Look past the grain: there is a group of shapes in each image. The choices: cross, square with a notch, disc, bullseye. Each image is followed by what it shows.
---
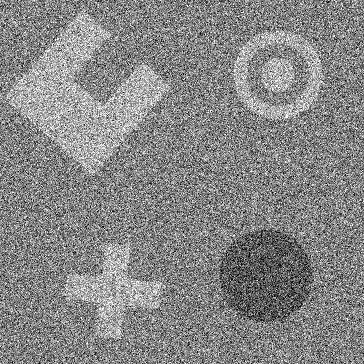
top left: light square with a notch; top right: light bullseye; bottom left: light cross; bottom right: dark disc
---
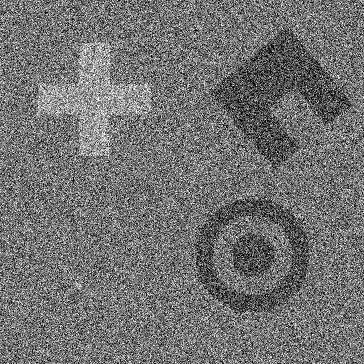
top left: light cross; top right: dark square with a notch; bottom right: dark bullseye
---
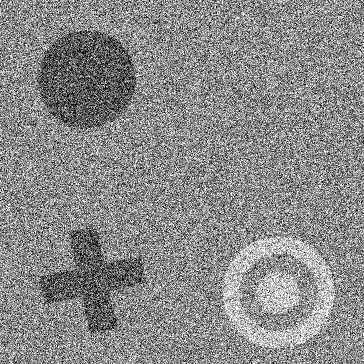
top left: dark disc; bottom left: dark cross; bottom right: light bullseye
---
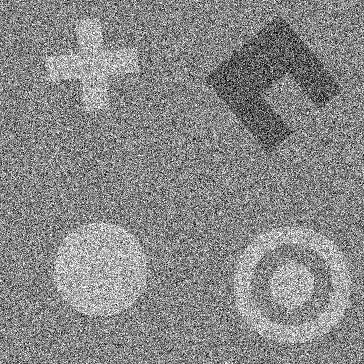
top left: light cross; top right: dark square with a notch; bottom left: light disc; bottom right: light bullseye
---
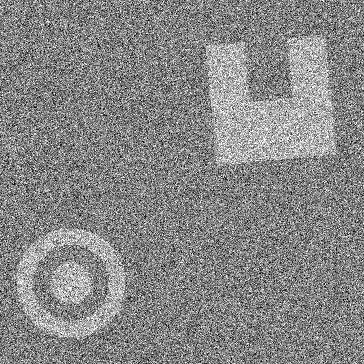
top right: light square with a notch; bottom left: light bullseye
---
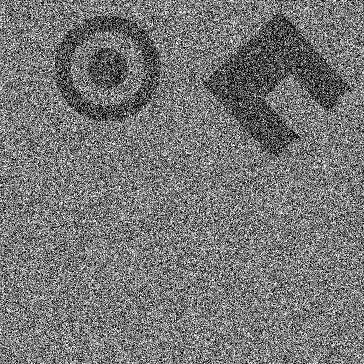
top left: dark bullseye; top right: dark square with a notch
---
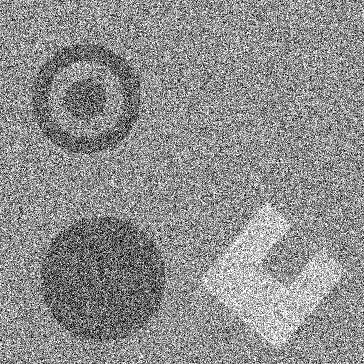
top left: dark bullseye; bottom left: dark disc; bottom right: light square with a notch
